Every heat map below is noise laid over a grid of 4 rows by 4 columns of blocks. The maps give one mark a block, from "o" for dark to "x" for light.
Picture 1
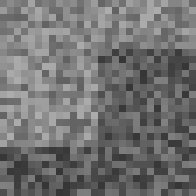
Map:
x x x x
x x o o
x x o o
o o o o
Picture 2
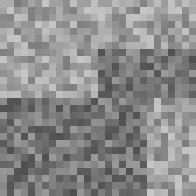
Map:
x x x x
x x o o
o o o x
o o o x
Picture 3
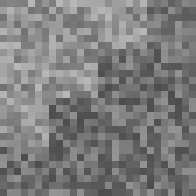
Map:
x x x o
x x o o
x o o o
o o o o
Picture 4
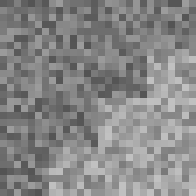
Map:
o o o o
o o o x
o o x x
o x x x
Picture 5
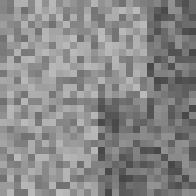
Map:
x x x o
x x x o
x x o o
x x o o
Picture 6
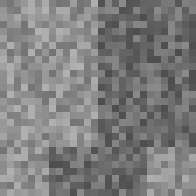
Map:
x x o o
x x o o
x x o o
x o o x
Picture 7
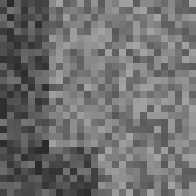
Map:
o x x x
o x x x
o x x x
o o x x
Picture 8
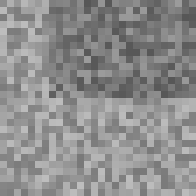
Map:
x o o o
x o o o
x x x x
x x x x
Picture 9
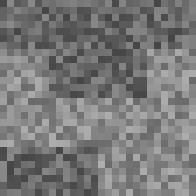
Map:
o o o o
x o o x
x x x x
o o x x
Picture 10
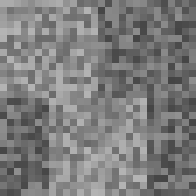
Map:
x x o o
x x o o
o x x o
o x x o
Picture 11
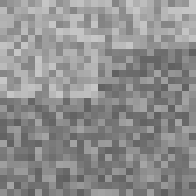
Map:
x x x x
x x o o
o o o o
o o o o
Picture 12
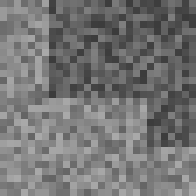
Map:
x o o o
x o o o
x x x o
x x x x
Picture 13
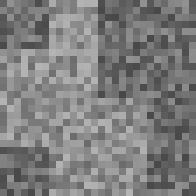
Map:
o x o o
x x o o
x x x o
o x x o
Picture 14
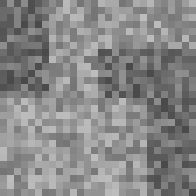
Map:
o x x x
o x o o
x x x o
x x x o
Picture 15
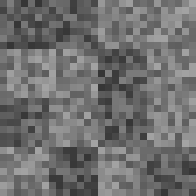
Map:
o o x x
x x o x
o x o x
x o x o
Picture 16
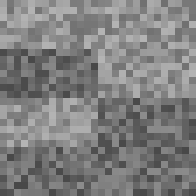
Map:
x x x x
o o x x
x x o o
o o o o
